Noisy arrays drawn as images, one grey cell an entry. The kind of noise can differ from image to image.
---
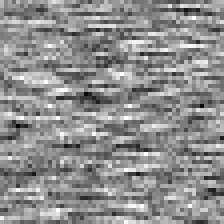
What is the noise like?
streaked along the rows
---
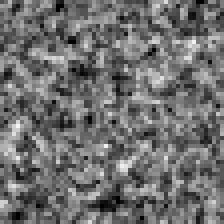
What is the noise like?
blotchy
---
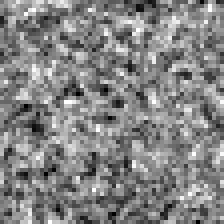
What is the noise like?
blotchy
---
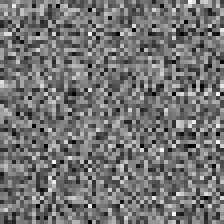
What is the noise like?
low rank plus noise
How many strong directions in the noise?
three or four
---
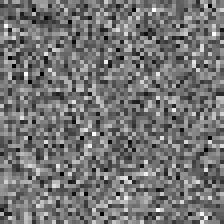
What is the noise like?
independent entries
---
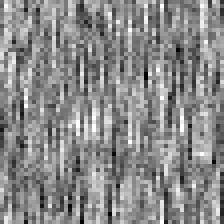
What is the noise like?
streaked along the columns
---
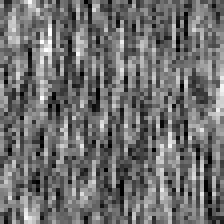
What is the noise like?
streaked along the columns
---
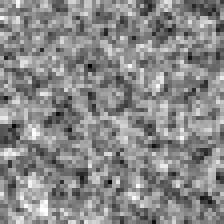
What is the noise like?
blotchy
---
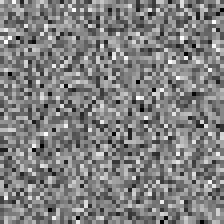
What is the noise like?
independent entries
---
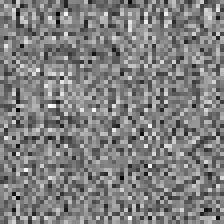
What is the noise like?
low rank plus noise
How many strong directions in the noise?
two
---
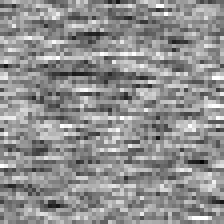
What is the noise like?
streaked along the rows
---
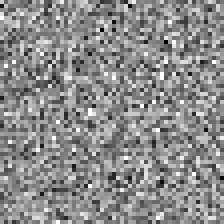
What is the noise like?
independent entries
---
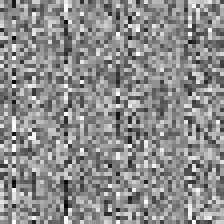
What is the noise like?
columns of uneven size
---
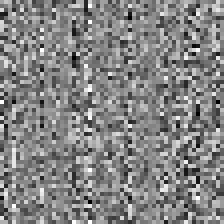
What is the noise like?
columns of uneven size
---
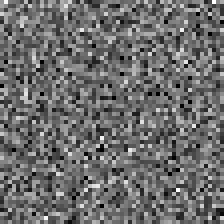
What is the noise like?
independent entries
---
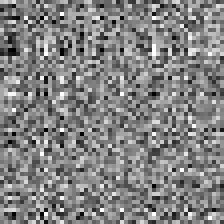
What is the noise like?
low rank plus noise
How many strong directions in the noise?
one
